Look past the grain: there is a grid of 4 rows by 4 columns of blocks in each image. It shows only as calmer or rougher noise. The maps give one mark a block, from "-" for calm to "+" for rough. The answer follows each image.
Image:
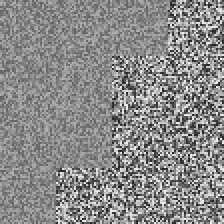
---+
--++
--++
-+++
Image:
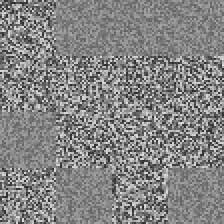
+---
++++
-+++
+-+-
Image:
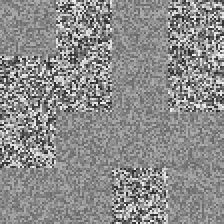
-+-+
++-+
+---
--+-
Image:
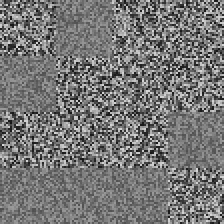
+-++
-+++
+++-
---+
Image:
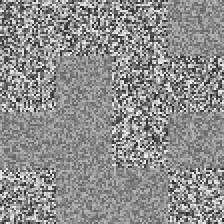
+++-
+-++
--+-
+--+
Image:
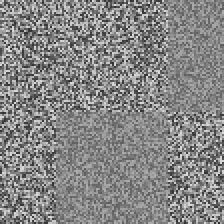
+++-
+++-
+--+
+--+
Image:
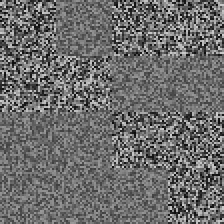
+-++
++--
--++
---+
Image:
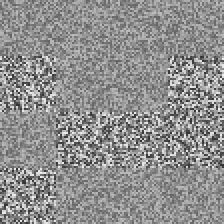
----
+--+
-+++
+---
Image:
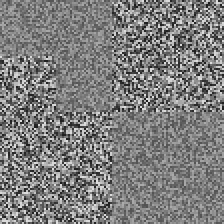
--++
+-++
++--
++--
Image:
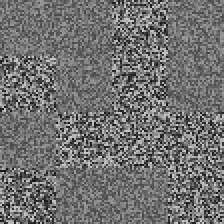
--+-
+-+-
-+++
+--+
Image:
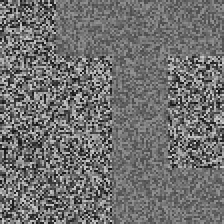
+---
++-+
++-+
++--
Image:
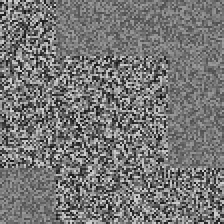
+---
+++-
+++-
-+++
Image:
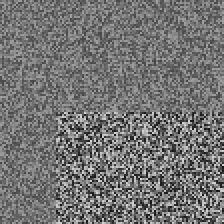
----
----
-+++
-+++
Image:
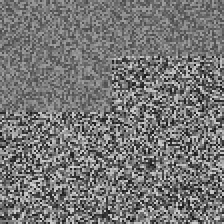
----
--++
++++
++++
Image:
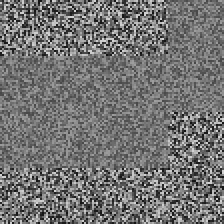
+++-
----
---+
++++
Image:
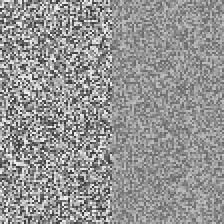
++--
++--
++--
++--
